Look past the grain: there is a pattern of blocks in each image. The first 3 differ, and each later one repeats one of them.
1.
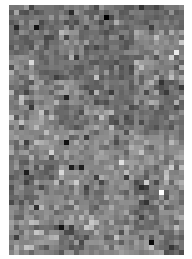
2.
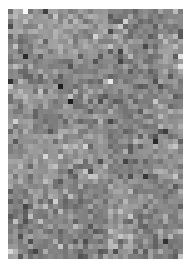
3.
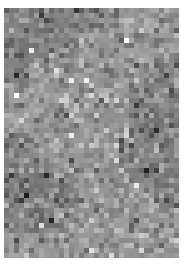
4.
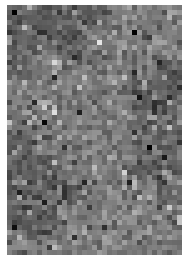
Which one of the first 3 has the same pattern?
3
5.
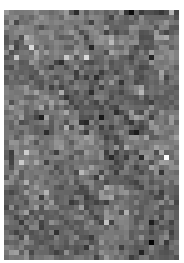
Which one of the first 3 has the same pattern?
2
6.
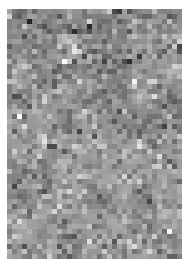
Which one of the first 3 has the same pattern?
1
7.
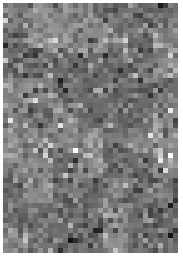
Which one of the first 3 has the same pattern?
2
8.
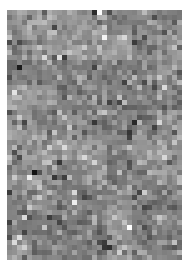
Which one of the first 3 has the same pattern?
2
